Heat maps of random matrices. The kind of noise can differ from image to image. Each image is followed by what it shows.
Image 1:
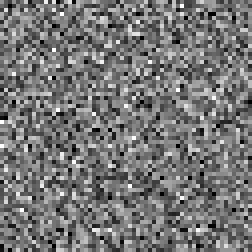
low rank plus noise
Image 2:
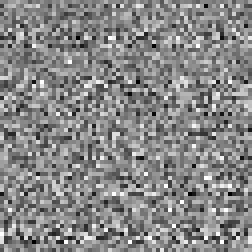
rows of uneven size
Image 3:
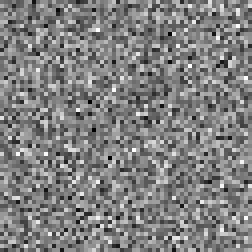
independent entries
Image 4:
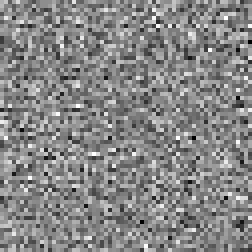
low rank plus noise
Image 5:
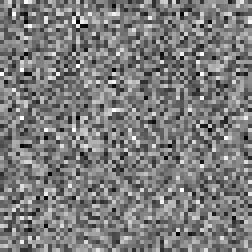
low rank plus noise
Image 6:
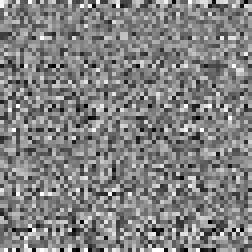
rows of uneven size
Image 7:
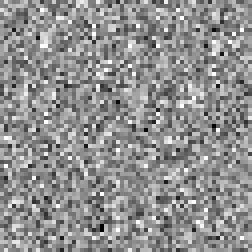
low rank plus noise
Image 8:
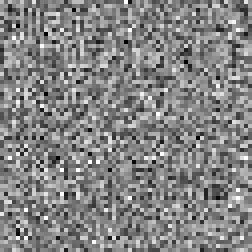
low rank plus noise
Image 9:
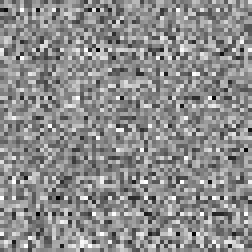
rows of uneven size
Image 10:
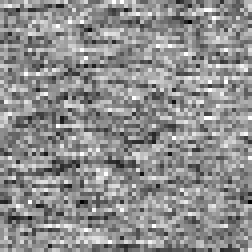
streaked along the rows
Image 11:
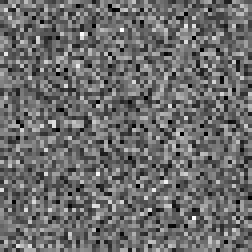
independent entries
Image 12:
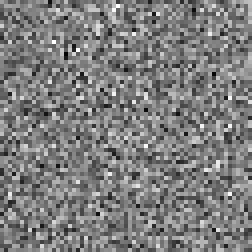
independent entries
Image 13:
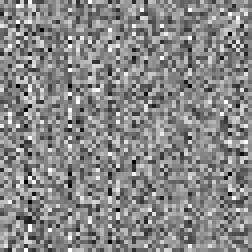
columns of uneven size
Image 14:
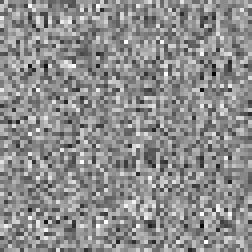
low rank plus noise
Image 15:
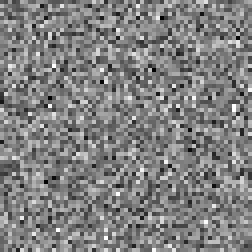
independent entries
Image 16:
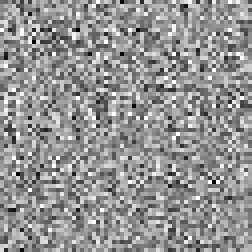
low rank plus noise
